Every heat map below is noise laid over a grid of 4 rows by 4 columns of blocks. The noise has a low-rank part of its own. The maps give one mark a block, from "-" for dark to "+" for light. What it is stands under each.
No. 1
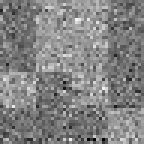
-++-
-++-
+-+-
---+
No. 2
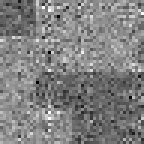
-+++
++++
+---
++--
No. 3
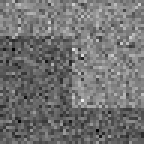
++++
--++
--++
----
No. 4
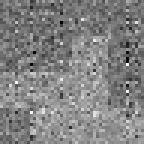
----
--+-
+++-
-+++
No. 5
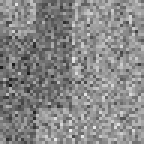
+-++
--++
--++
-+++
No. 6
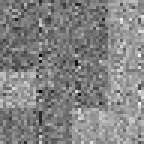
---+
---+
+--+
--++
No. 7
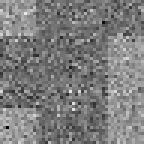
+---
---+
---+
+--+
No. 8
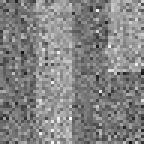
-+-+
-+-+
-+--
-+--
